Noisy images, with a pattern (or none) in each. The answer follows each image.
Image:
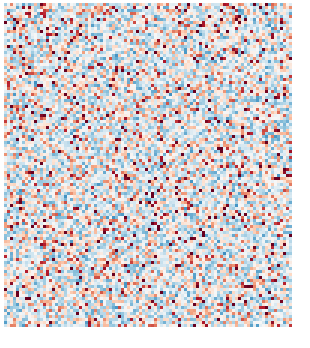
only noise
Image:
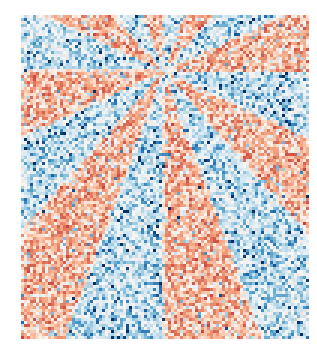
spokes from one point
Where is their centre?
top middle
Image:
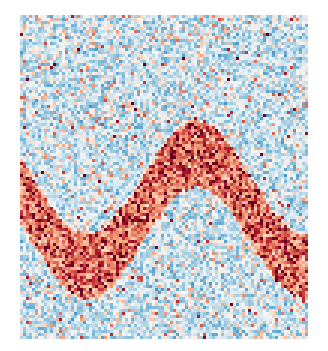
a wavy band
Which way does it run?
left to right
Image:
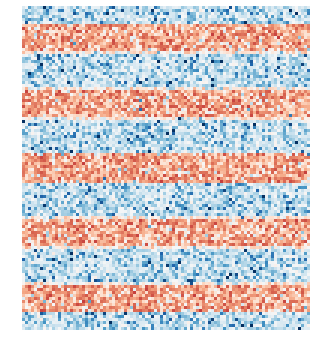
horizontal stripes
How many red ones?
5
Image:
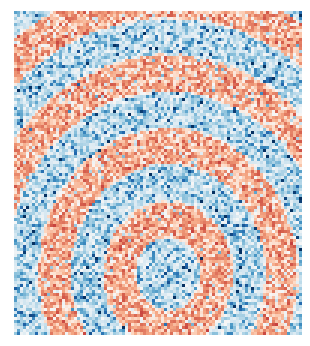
rings round one point
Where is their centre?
bottom middle
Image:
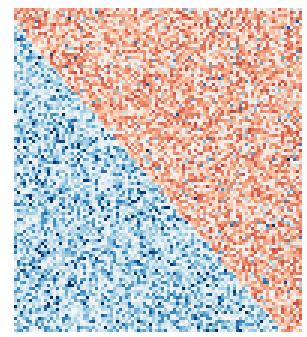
a sharp edge
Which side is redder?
top right
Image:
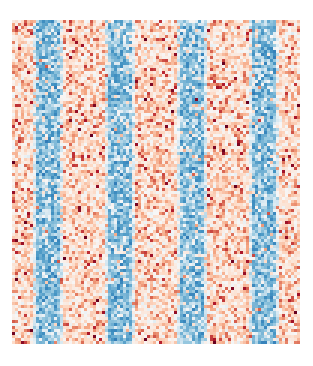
vertical stripes
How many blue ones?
4
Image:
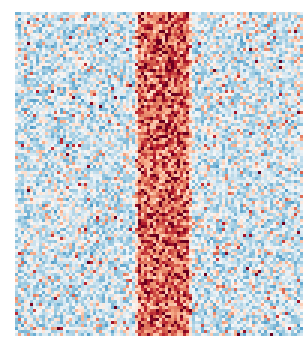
one vertical stripe
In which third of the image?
middle
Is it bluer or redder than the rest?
redder
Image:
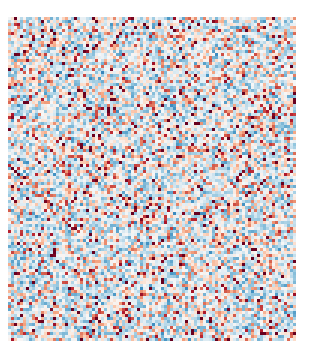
only noise
